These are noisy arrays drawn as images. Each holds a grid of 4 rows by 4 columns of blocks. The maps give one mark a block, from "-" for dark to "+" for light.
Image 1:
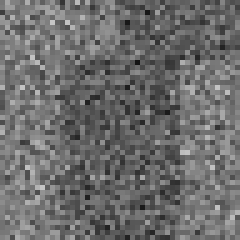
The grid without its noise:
+ + - -
+ - - +
+ - - +
+ - - +
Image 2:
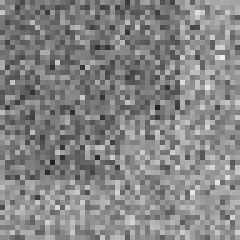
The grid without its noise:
- - - +
- - - +
- - + +
+ + + +
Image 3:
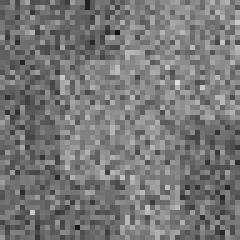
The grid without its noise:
- - + +
- + + +
- + + -
- - + -
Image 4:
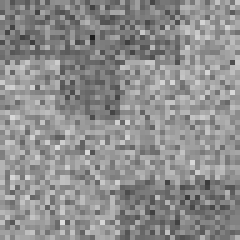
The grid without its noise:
- - - +
+ - + +
+ + + +
+ + - -
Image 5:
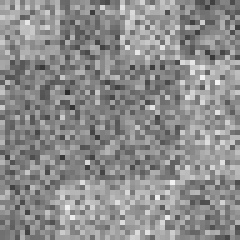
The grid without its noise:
+ - + -
- - - +
- - - +
- + + -
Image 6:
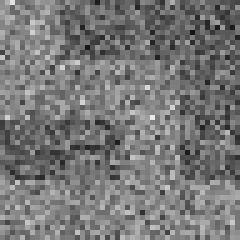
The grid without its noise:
+ - - -
+ + + -
- - + -
+ + + +
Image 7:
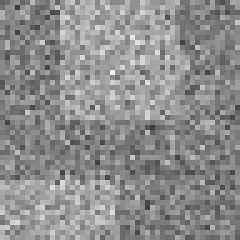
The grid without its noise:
- + + -
- + + -
- - - -
+ + - -
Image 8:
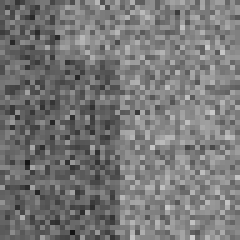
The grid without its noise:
- + + +
- - + +
- - + +
- - + +
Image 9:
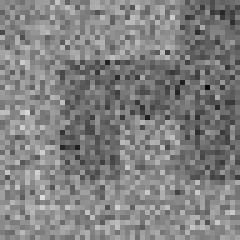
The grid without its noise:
+ + + -
+ - - -
+ - + -
+ + + +
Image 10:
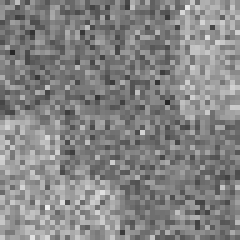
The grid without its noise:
- - - +
- - - +
+ - - -
+ + - -
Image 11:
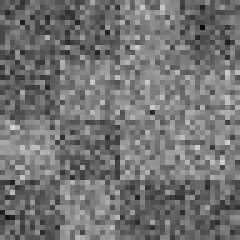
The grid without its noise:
- - + -
- + + +
+ - + +
- + - -
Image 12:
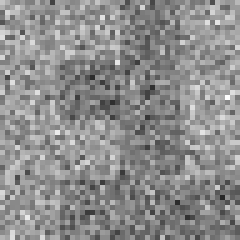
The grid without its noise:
+ + - +
+ - - +
+ + - +
+ - - -
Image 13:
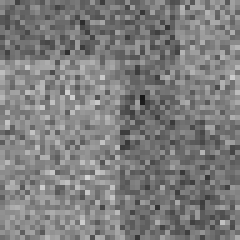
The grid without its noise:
- - - +
+ + - +
+ + - -
+ + - -
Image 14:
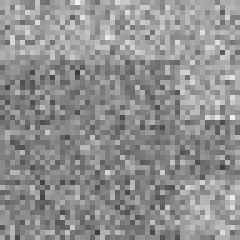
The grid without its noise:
+ + + +
- - - +
- - - -
- - - +
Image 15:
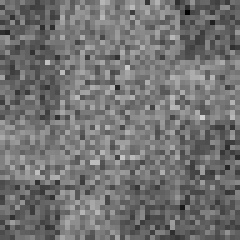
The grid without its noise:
- + + -
- + + +
+ + + -
- + - -
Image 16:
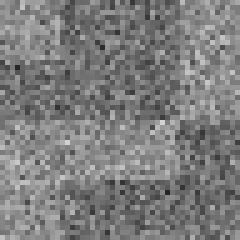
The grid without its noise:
+ - - +
- - - +
+ + + -
+ - - -
